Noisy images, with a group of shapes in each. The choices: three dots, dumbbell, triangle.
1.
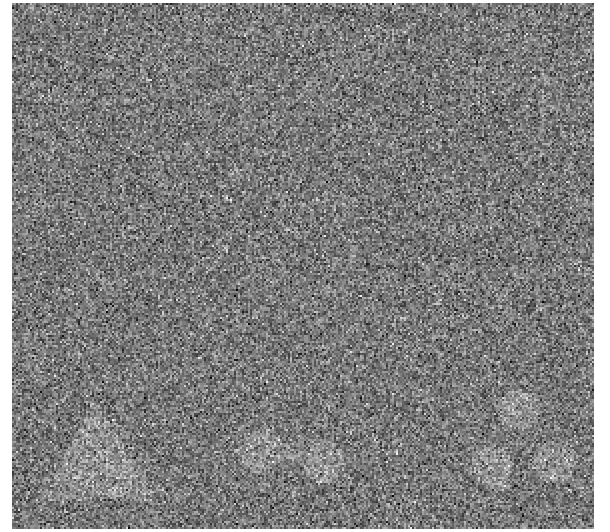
bottom left: triangle; bottom middle: dumbbell; bottom right: three dots
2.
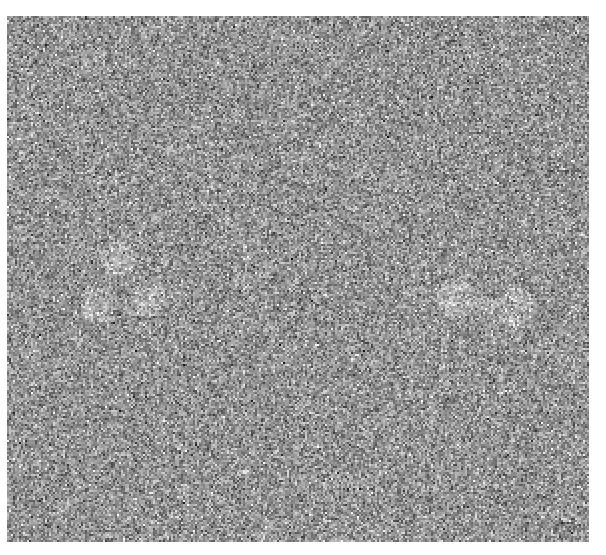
middle left: three dots; middle right: dumbbell
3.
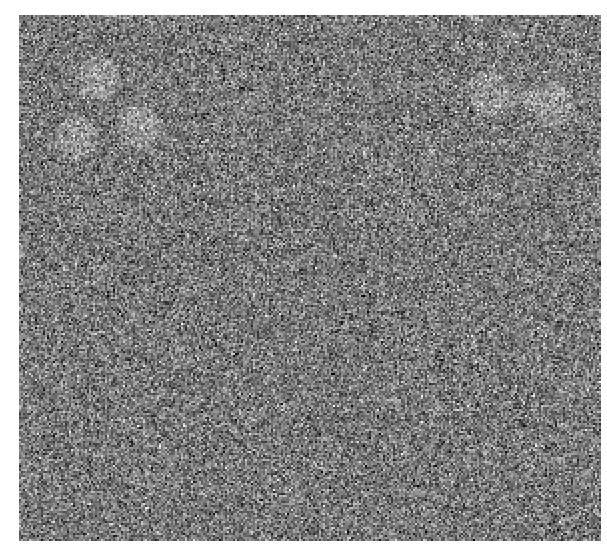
top left: three dots; top right: dumbbell
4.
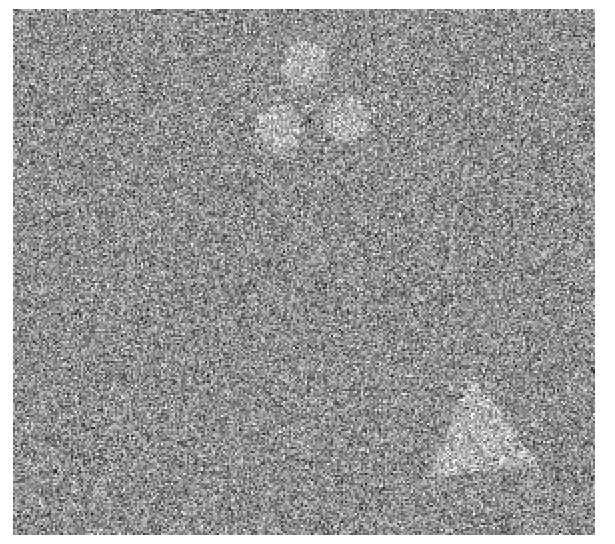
top middle: three dots; bottom right: triangle
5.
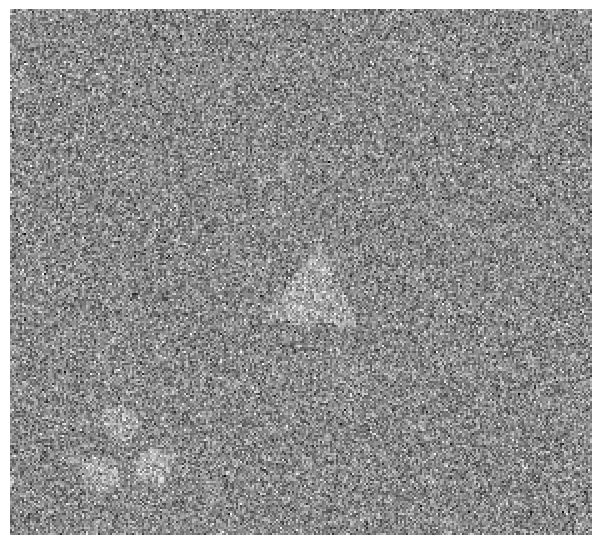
centre: triangle; bottom left: three dots
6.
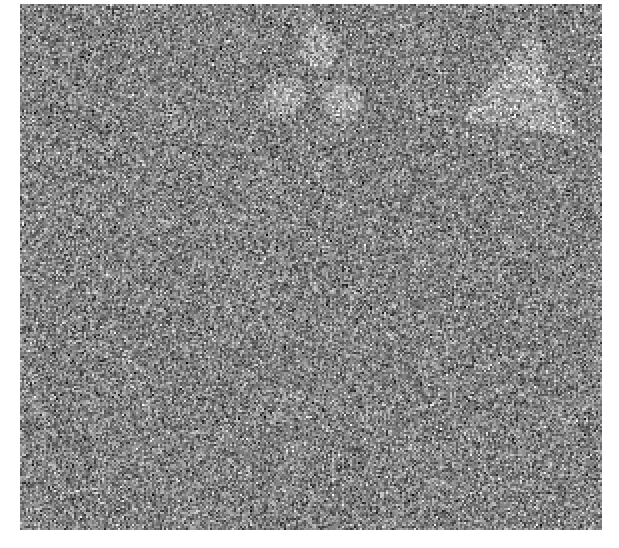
top middle: three dots; top right: triangle
